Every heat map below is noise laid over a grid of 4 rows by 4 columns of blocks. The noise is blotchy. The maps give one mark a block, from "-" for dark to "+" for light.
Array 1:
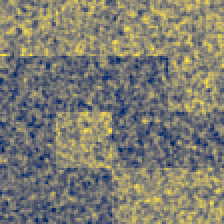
+ + + +
- - - +
- + - -
- - + +
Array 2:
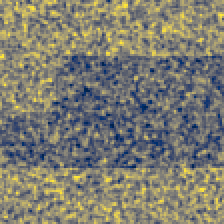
+ + + +
+ - - -
- - - -
+ + + +
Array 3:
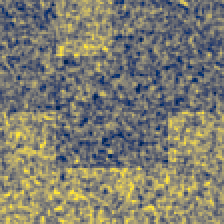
- + - -
- - - -
+ - - +
+ + + +
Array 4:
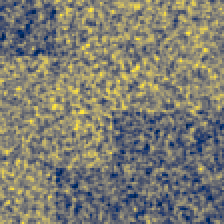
- + + +
+ + + +
+ + - -
+ - - -
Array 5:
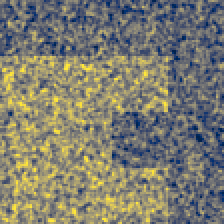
- - - -
+ + + -
+ + - -
+ + + -
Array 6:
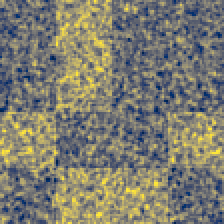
- + - -
- + - -
+ - - +
- + + -
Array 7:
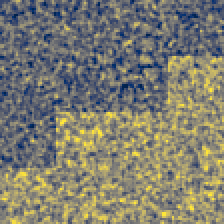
- - - -
- - - +
- + + +
+ + + +
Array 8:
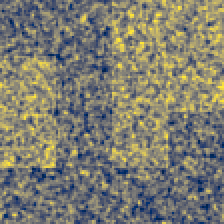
- - + +
+ - + +
+ - + -
- - - -
